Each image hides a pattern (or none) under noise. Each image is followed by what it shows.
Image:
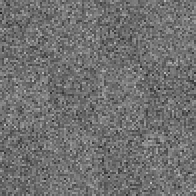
a checkerboard
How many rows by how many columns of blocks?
3 by 4
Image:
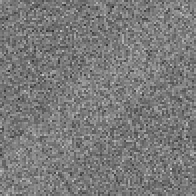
a diagonal band
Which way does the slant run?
bottom left to top right
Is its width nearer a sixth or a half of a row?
a half
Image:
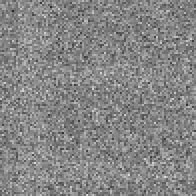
bands of rows crossing bands of columns
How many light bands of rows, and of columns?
2 and 1
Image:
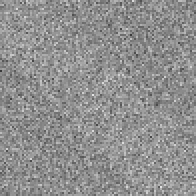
a diagonal band
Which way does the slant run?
top left to bottom right
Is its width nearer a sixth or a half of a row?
a half
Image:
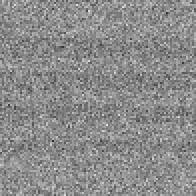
bands of rows
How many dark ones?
4
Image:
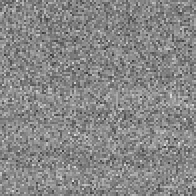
bands of rows
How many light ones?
3
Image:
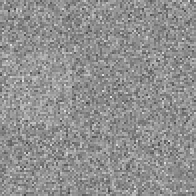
one block
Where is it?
middle left
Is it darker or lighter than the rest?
lighter
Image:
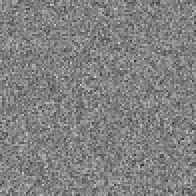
only noise
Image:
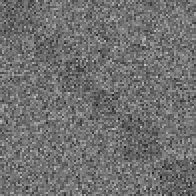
blocks along the diagonal
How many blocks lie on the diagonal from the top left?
6
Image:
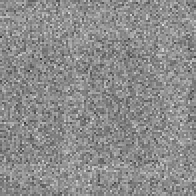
bands of rows crossing bands of columns
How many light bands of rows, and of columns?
2 and 2
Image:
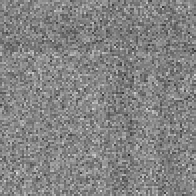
bands of rows crossing bands of columns
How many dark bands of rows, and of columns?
1 and 2
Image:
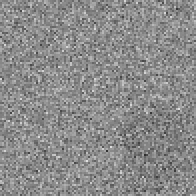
one block
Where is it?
bottom right
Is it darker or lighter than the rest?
darker
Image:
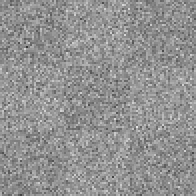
a checkerboard
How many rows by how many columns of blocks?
3 by 3
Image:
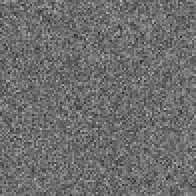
only noise
